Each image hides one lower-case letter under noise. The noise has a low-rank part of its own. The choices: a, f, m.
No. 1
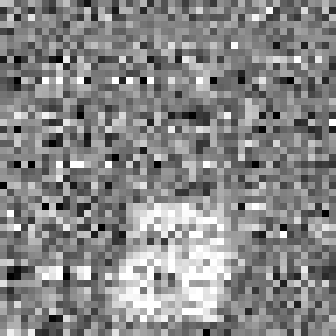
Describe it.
light a, bottom middle
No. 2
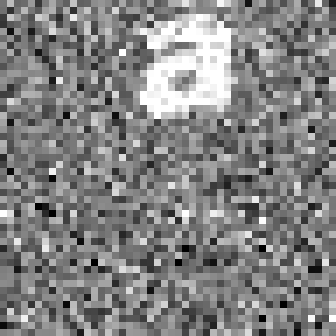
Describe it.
light a, top middle
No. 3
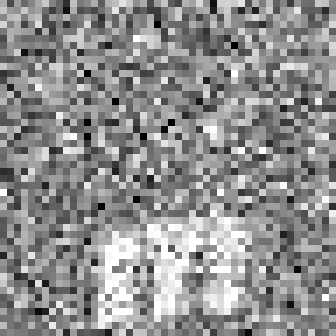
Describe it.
light m, bottom middle
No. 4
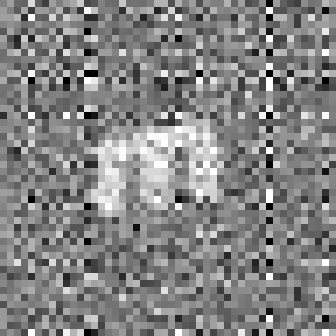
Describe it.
light m, centre
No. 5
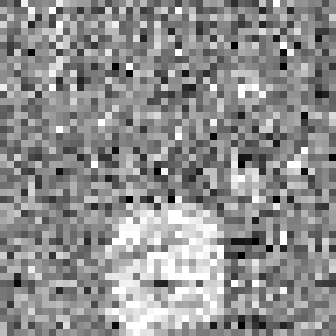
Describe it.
light a, bottom middle
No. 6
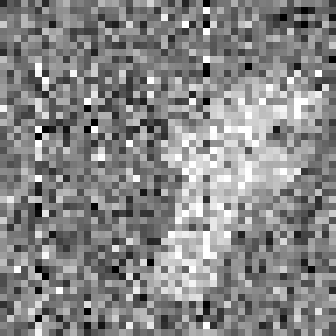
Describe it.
light f
